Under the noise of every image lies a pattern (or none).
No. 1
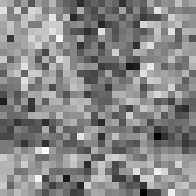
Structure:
spokes from one point
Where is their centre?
bottom middle
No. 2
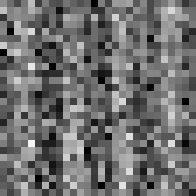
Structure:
vertical stripes
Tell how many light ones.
4
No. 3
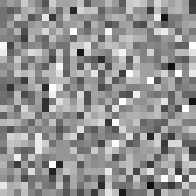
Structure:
only noise
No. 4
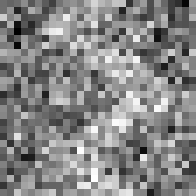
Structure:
a wavy band
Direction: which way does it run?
top to bottom
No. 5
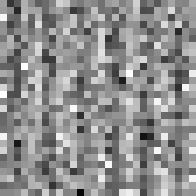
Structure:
vertical stripes
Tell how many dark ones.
6
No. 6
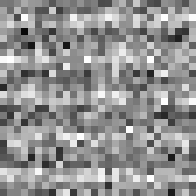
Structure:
horizontal stripes
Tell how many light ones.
5
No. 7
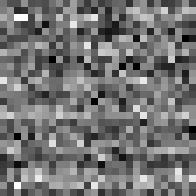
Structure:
horizontal stripes
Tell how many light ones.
6
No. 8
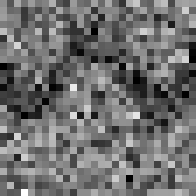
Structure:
a wavy band
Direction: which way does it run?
left to right
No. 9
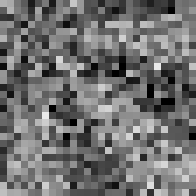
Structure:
spokes from one point
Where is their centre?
top left
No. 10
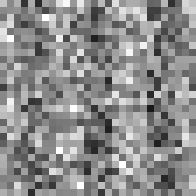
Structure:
vertical stripes
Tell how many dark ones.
3
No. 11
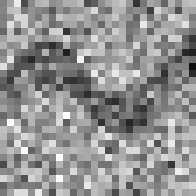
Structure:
a wavy band
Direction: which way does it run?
left to right
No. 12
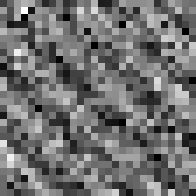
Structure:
diagonal stripes
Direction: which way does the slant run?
top left to bottom right
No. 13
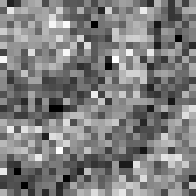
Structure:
rings round one point
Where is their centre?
top left
